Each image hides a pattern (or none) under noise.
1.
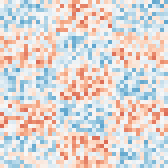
a checkerboard
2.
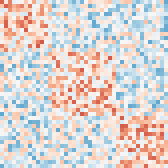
blocks along the diagonal
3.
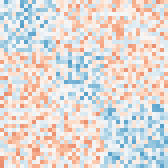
blocks along the diagonal
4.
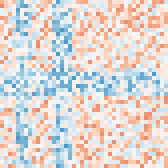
bands of rows crossing bands of columns
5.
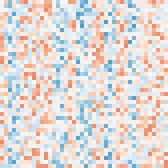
bands of columns
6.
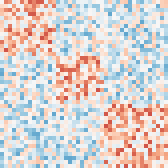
blocks along the diagonal
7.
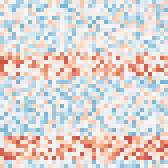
bands of rows
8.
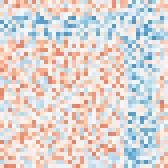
bands of rows crossing bands of columns
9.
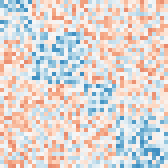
blocks along the diagonal
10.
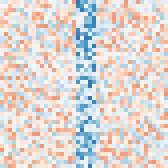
one band of columns
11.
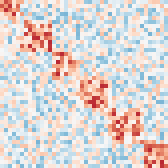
blocks along the diagonal
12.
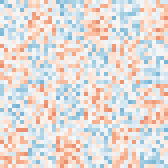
a checkerboard
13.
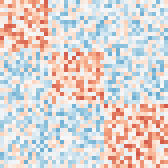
blocks along the diagonal
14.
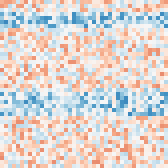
bands of rows
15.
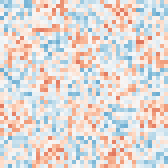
a checkerboard
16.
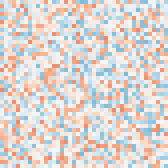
only noise
